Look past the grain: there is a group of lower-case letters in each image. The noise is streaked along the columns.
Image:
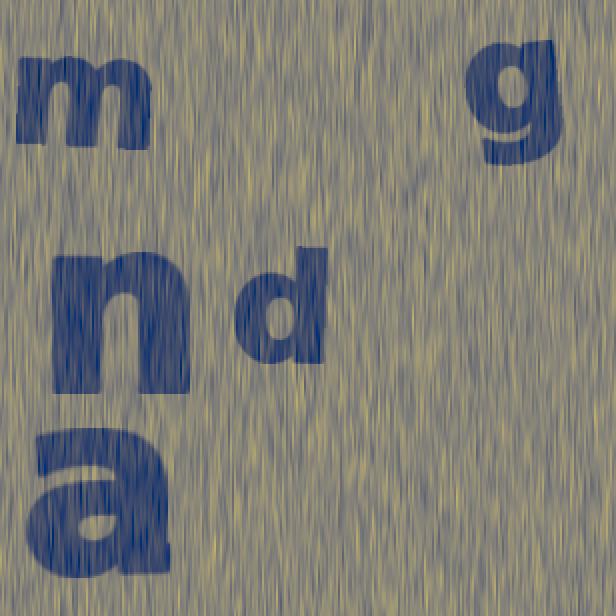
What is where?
top left: m; top right: g; middle left: n; centre: d; bottom left: a
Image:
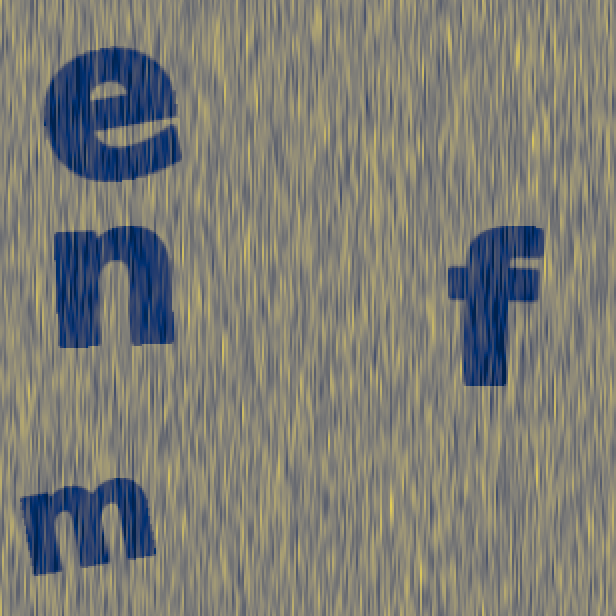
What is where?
top left: e; middle left: n; middle right: f; bottom left: m
